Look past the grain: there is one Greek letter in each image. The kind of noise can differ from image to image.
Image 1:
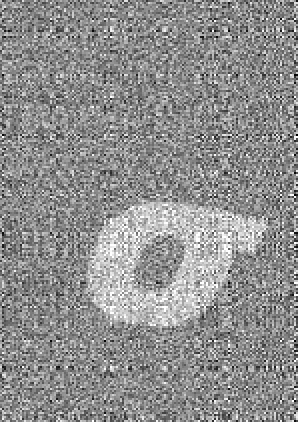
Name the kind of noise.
low rank plus noise
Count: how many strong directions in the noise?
two
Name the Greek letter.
sigma
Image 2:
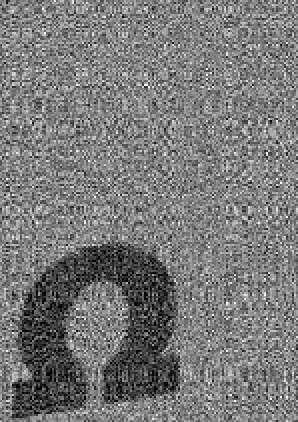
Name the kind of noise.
low rank plus noise
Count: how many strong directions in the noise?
two
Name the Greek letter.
omega
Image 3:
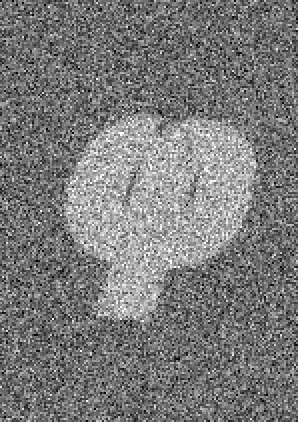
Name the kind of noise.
independent entries
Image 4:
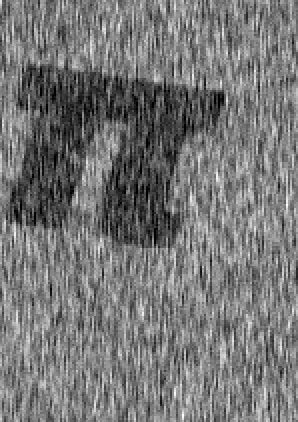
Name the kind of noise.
streaked along the columns
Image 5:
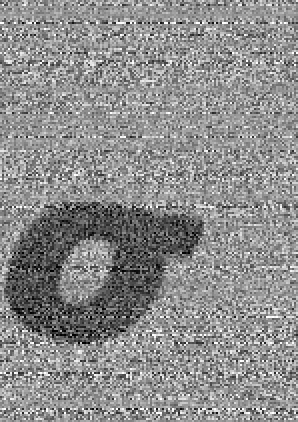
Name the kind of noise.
rows of uneven size
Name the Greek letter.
sigma
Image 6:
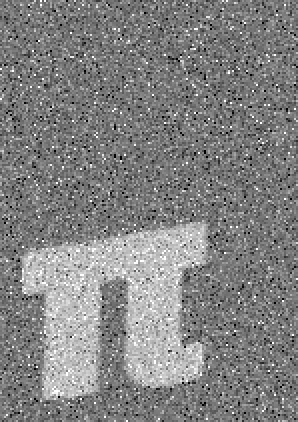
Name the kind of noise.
heavy tails
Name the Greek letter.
pi
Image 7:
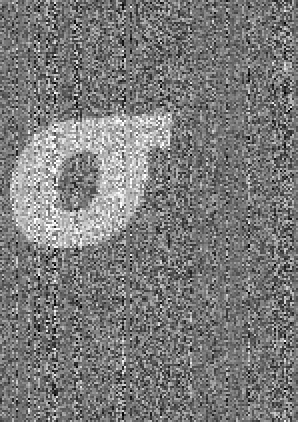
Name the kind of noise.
columns of uneven size
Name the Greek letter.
sigma
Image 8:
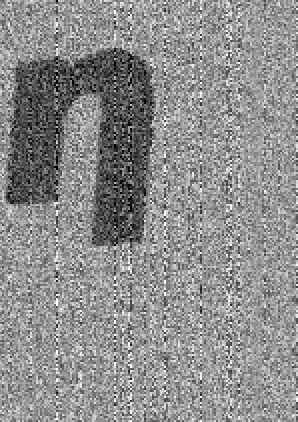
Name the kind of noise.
columns of uneven size
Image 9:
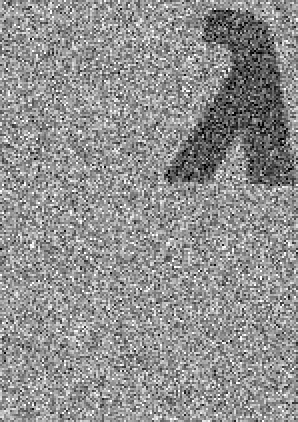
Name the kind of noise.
independent entries
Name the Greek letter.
lambda
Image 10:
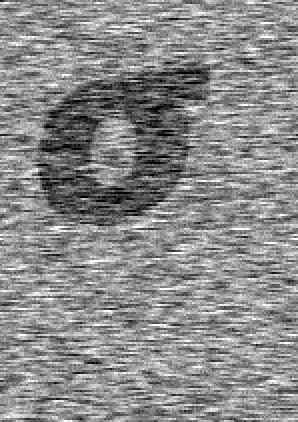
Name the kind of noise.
streaked along the rows
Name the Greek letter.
sigma
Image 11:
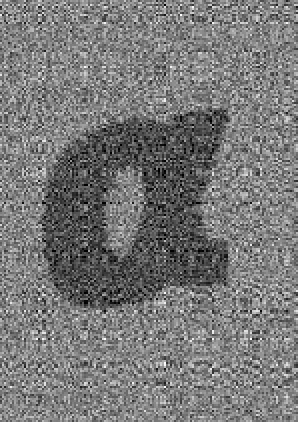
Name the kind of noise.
low rank plus noise
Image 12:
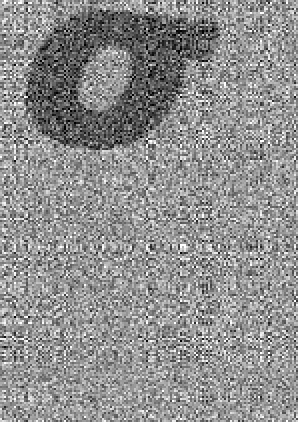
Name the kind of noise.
low rank plus noise
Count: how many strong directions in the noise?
two
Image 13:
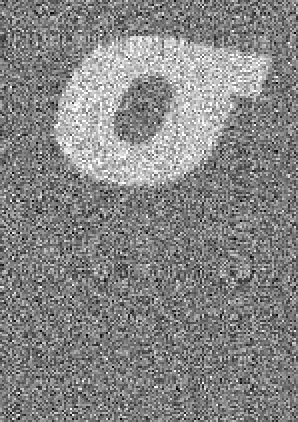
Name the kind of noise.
low rank plus noise
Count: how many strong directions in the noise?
three or four
